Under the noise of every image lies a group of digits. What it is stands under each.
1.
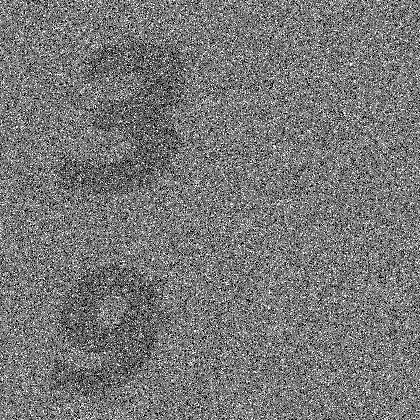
top left: 3; bottom left: 9
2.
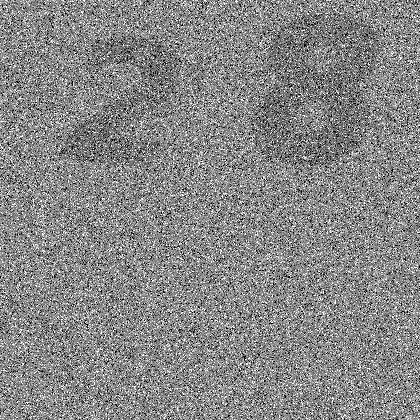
top left: 2; top right: 8
